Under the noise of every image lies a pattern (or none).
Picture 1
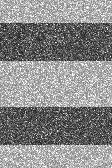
horizontal stripes
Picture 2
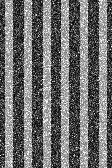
vertical stripes
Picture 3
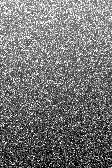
a smooth slope
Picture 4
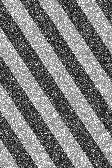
diagonal stripes
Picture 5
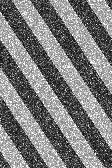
diagonal stripes
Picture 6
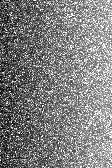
a smooth slope
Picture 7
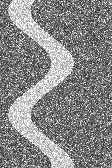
a wavy band
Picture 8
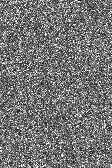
only noise
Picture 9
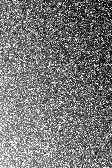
a smooth slope
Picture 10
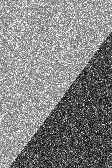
a sharp edge
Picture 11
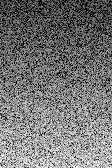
a smooth slope
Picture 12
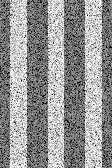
vertical stripes
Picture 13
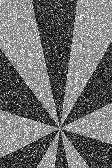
spokes from one point
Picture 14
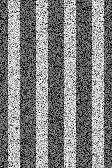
vertical stripes
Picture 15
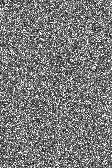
only noise
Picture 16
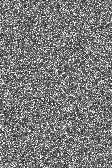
only noise
